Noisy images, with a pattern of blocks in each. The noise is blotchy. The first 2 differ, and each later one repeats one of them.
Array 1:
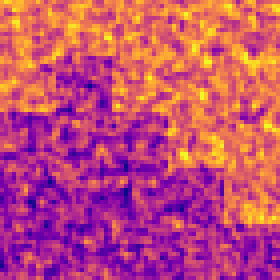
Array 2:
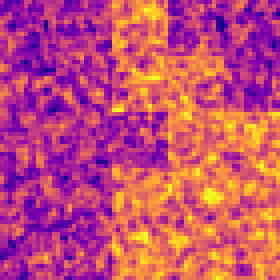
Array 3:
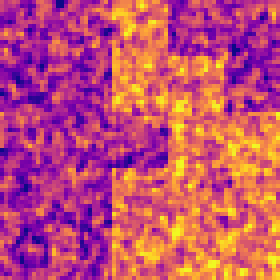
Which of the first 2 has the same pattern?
2
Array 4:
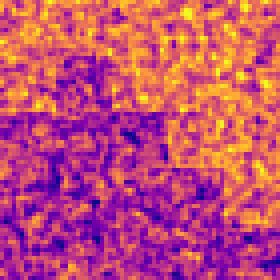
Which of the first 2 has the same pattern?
1
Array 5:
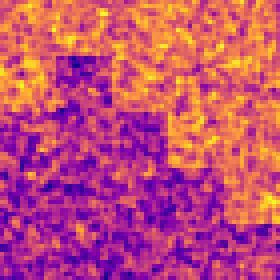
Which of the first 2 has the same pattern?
1
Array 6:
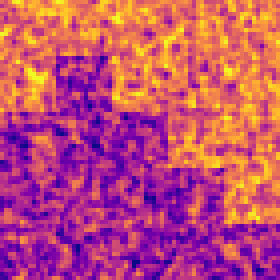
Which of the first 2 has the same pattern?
1
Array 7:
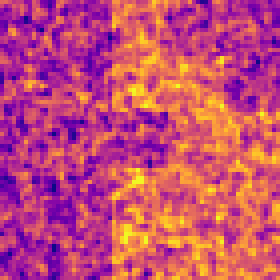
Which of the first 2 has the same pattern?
2
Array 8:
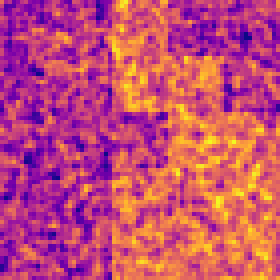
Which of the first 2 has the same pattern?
2
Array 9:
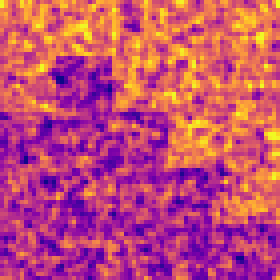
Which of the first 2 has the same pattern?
1
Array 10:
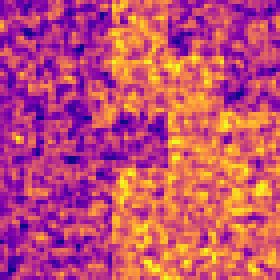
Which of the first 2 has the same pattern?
2
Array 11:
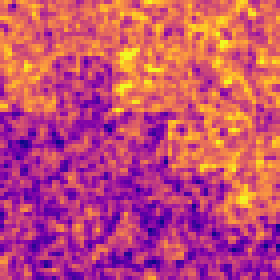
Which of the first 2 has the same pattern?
1
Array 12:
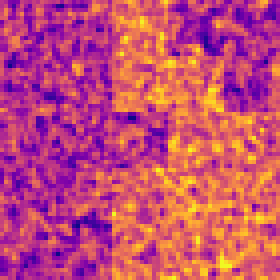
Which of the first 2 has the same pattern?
2
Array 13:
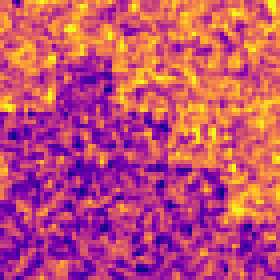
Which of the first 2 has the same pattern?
1
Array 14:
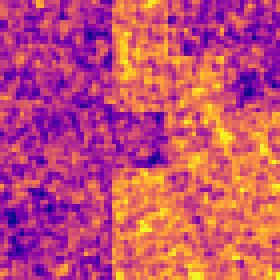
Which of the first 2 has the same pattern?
2
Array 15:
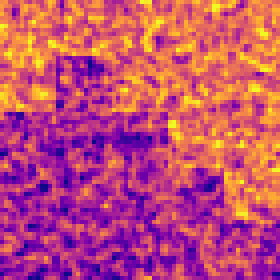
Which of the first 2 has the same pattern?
1
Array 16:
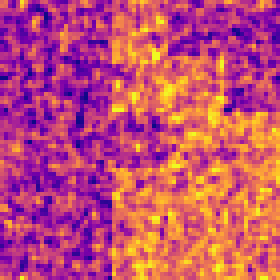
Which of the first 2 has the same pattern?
2
